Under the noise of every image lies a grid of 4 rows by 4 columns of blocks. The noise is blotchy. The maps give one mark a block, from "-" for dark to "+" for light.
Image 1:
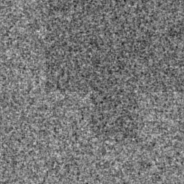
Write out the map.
+ - - -
+ - - -
+ + - +
+ + + +
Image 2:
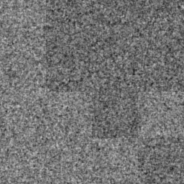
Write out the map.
+ - - -
+ - - -
+ + - +
+ + + -
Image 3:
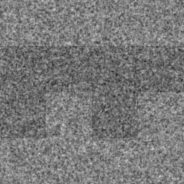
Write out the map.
+ + + +
- - - -
- + - +
+ + + +
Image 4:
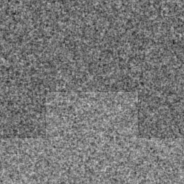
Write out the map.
- - - -
- - - -
- + + -
+ + + +
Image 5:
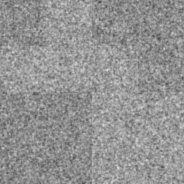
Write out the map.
- + - -
+ + + -
- - + +
- - + +
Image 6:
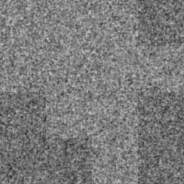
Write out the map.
+ + + -
+ + + +
- + + -
- - + -
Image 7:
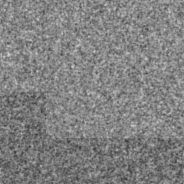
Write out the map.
+ + + +
+ + + +
- + + +
- - - -
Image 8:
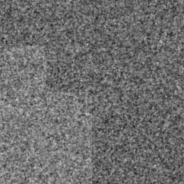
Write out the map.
- - - -
+ - - -
+ + - -
+ + - -
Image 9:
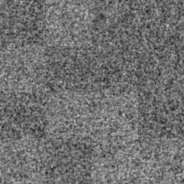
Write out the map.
- + - -
+ - - -
- + + -
+ - + +
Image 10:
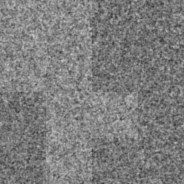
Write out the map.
+ + - -
+ + - -
- + + -
- + - -
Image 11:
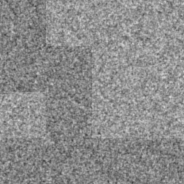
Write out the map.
- + + +
- - + +
+ - + +
- - - -
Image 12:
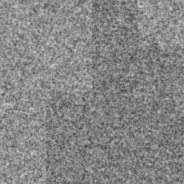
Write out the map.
+ + - +
+ + - -
+ - - -
+ - - -
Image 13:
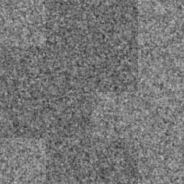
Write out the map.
+ - - +
- - - +
- - + +
+ - - +
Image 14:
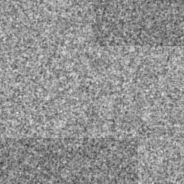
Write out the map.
+ + - -
+ + + +
+ + + +
- - - +
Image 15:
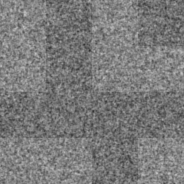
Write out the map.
+ - + -
+ - + +
- - - -
+ + - +
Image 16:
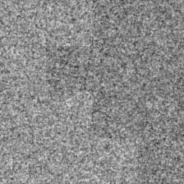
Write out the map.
+ + - -
+ - - -
+ + - -
+ + + -
